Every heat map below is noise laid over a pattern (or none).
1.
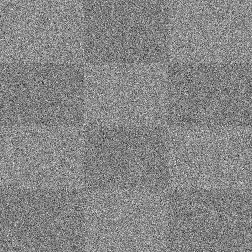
a checkerboard
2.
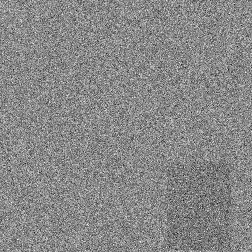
one block
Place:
bottom right
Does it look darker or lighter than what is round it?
darker
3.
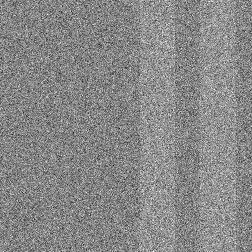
bands of columns
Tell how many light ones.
2
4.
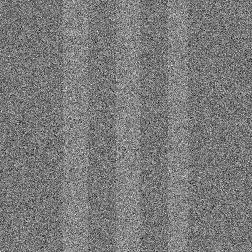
bands of columns
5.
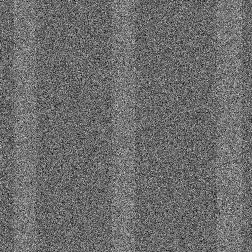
bands of columns
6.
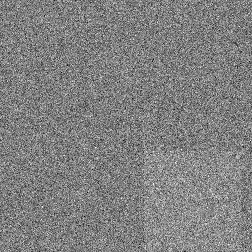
one block
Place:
bottom right
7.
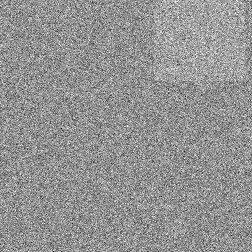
one block
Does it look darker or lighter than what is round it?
lighter
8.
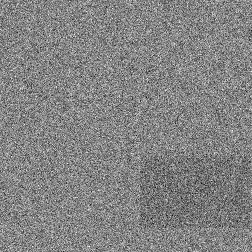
one block
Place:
bottom right
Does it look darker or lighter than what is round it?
darker
